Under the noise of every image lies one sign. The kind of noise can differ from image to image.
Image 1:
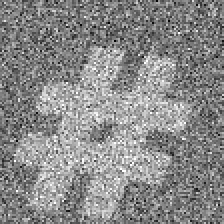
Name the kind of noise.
independent entries
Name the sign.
hash sign
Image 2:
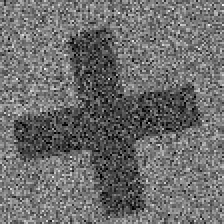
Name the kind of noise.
independent entries
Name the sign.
plus sign
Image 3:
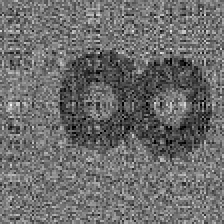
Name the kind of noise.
low rank plus noise
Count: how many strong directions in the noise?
one
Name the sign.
infinity sign
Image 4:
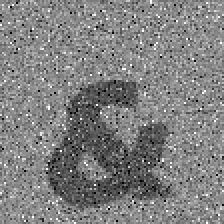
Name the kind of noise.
heavy tails
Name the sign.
ampersand
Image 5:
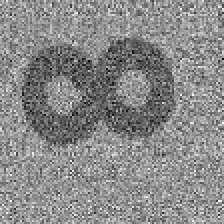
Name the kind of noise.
low rank plus noise
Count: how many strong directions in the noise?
three or four
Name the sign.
infinity sign
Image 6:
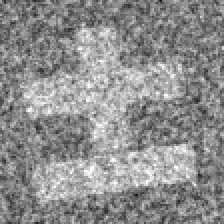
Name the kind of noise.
blotchy
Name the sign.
plus-minus sign
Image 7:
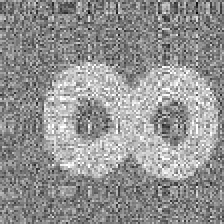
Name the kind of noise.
low rank plus noise
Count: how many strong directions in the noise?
one
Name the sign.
infinity sign
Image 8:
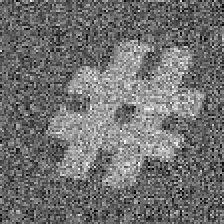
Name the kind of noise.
low rank plus noise
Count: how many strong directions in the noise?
three or four
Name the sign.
hash sign
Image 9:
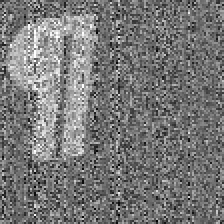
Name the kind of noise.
columns of uneven size
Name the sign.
pilcrow
